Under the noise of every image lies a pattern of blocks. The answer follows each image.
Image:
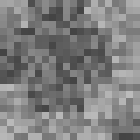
mirrored about the diagonal from the top left
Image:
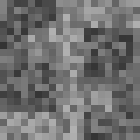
the same after a half turn
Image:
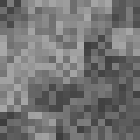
mirrored about the diagonal from the top left
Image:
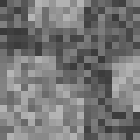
mirrored about the diagonal from the bottom left
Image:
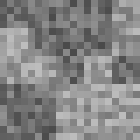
no symmetry
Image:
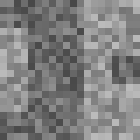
top and bottom mirror each other
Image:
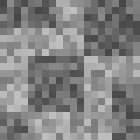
mirrored about the diagonal from the bottom left
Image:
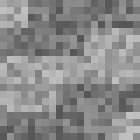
the same after a half turn
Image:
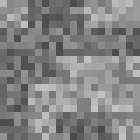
no symmetry
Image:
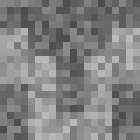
left and right mirror each other
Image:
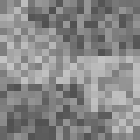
the same after a half turn
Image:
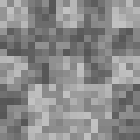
left and right mirror each other
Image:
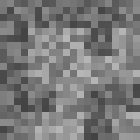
mirrored about the diagonal from the top left
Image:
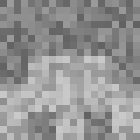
left and right mirror each other
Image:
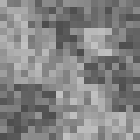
mirrored about the diagonal from the bottom left
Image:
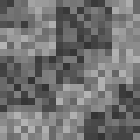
mirrored about the diagonal from the top left
